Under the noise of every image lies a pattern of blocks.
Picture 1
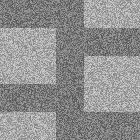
the same after a half turn
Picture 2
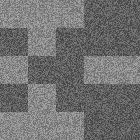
top and bottom mirror each other
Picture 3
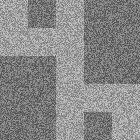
the same after a half turn
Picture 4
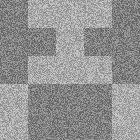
left and right mirror each other
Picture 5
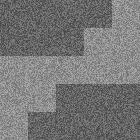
the same after a half turn
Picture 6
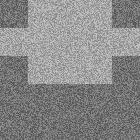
left and right mirror each other
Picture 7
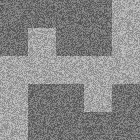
the same after a half turn
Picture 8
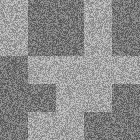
no symmetry
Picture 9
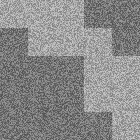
mirrored about the diagonal from the bottom left
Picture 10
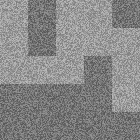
no symmetry
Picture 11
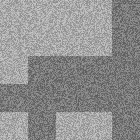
no symmetry
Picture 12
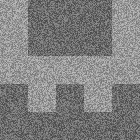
left and right mirror each other
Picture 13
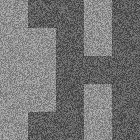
top and bottom mirror each other
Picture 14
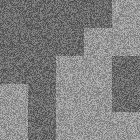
no symmetry
